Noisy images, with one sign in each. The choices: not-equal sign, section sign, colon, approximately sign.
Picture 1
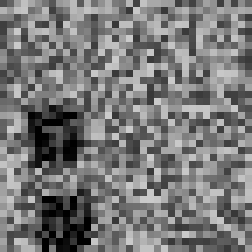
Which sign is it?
colon
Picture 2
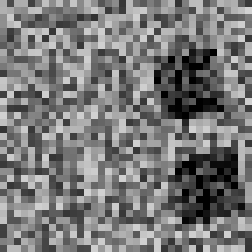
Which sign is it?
colon
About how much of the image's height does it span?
two thirds
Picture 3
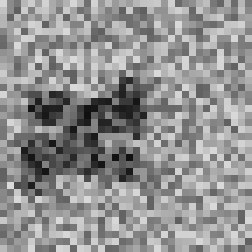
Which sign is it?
not-equal sign
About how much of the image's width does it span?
half
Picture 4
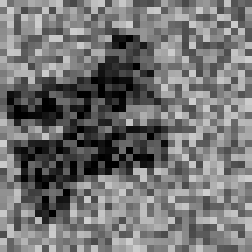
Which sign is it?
not-equal sign
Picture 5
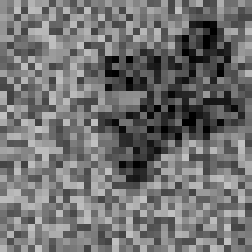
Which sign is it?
not-equal sign
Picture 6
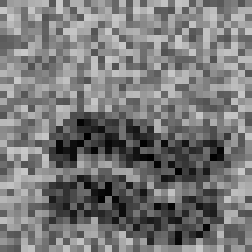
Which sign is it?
approximately sign
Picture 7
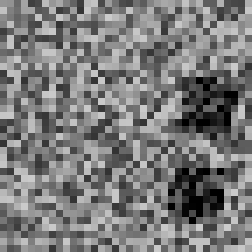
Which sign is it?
colon
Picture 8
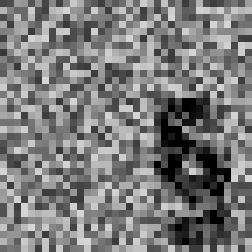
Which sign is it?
section sign
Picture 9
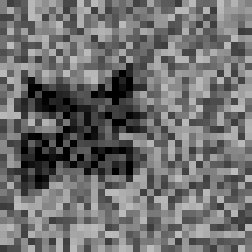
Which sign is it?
not-equal sign
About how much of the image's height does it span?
half
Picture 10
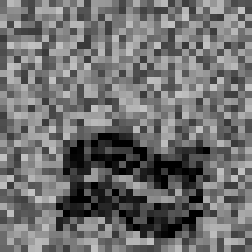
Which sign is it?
approximately sign
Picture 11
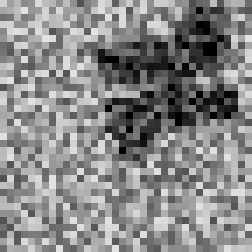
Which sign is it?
not-equal sign
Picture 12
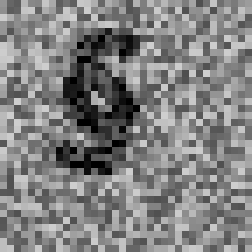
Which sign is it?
section sign
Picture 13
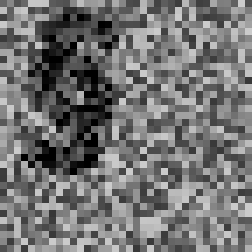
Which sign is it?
section sign
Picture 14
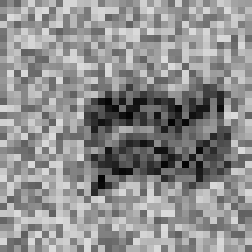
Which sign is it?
approximately sign
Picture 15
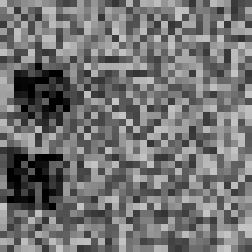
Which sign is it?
colon
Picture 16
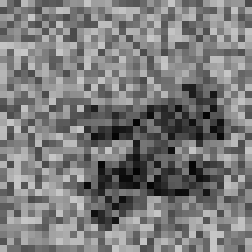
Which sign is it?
not-equal sign
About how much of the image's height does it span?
two thirds
